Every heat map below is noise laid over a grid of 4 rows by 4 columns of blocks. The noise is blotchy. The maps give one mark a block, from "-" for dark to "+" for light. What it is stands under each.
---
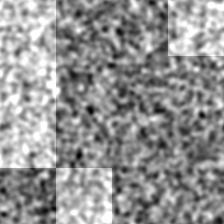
+--+
+---
+---
-+--
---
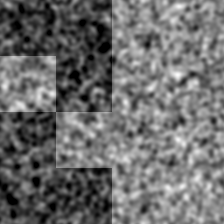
--++
+-++
-+++
--++
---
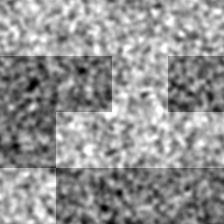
++++
--+-
-+++
+---
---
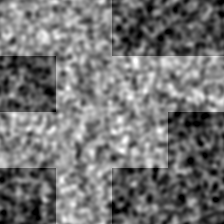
++--
-+++
+++-
-+--
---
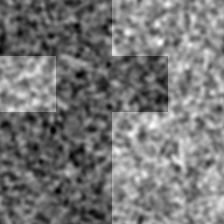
--++
+--+
--++
--++
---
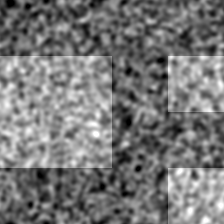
----
++-+
++--
---+
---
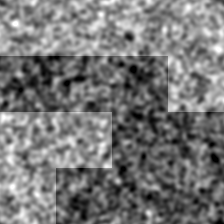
++++
---+
++--
+---
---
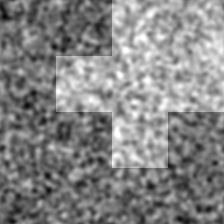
--++
-+++
--+-
----
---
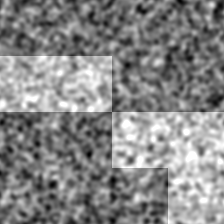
----
++--
--++
---+
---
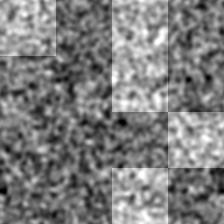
+-+-
--+-
---+
--+-
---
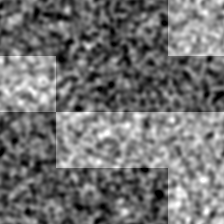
---+
+---
-+++
---+
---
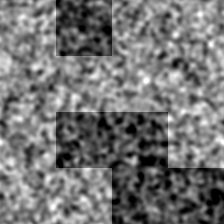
+-++
++++
+--+
++--
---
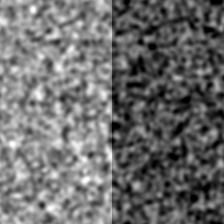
++--
++--
++--
++--
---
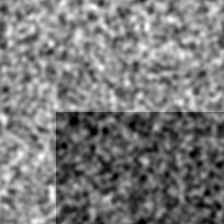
++++
++++
+---
+---
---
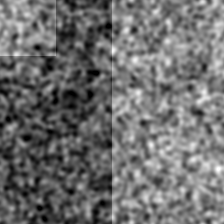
+-++
--++
--++
--++
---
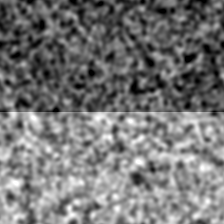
----
----
++++
++++
